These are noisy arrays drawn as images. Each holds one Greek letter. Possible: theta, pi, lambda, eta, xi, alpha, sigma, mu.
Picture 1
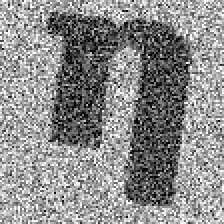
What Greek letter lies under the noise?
eta
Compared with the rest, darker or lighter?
darker
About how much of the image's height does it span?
nearly all
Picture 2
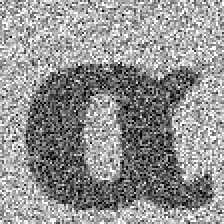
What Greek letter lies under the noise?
alpha
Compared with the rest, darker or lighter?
darker
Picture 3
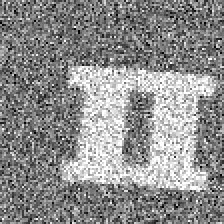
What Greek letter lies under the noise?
pi
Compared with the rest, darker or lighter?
lighter
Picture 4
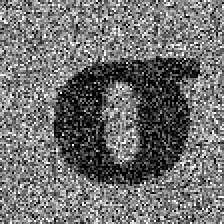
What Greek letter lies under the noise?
sigma
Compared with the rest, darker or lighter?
darker
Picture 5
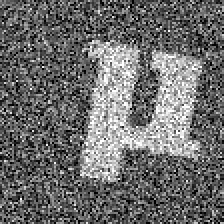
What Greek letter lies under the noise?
mu
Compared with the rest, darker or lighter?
lighter
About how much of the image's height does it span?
two thirds
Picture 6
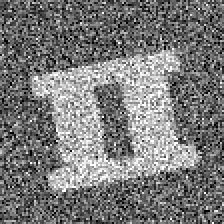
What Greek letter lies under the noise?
pi
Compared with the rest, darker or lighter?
lighter
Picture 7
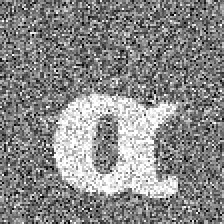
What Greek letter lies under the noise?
alpha
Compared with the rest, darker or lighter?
lighter
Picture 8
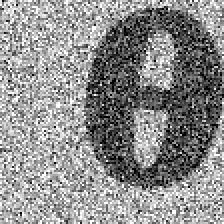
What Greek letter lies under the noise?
theta
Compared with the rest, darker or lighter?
darker
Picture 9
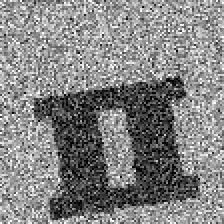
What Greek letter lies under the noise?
pi
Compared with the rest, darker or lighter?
darker
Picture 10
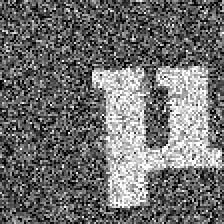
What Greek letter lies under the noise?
mu
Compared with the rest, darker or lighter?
lighter
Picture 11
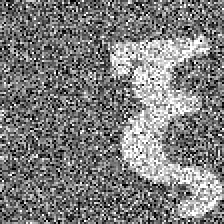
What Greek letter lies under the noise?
xi
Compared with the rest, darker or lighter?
lighter
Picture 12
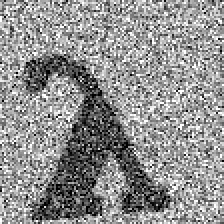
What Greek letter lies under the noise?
lambda
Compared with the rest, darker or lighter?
darker
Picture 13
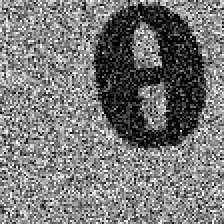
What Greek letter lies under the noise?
theta
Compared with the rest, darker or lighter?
darker
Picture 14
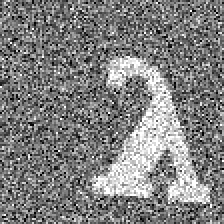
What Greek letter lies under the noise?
lambda
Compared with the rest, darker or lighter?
lighter
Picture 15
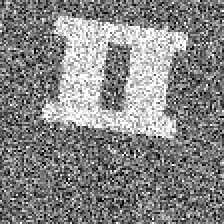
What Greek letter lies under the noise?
pi
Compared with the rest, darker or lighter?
lighter
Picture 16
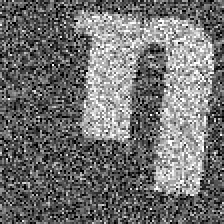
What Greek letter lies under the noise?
eta
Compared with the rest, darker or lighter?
lighter
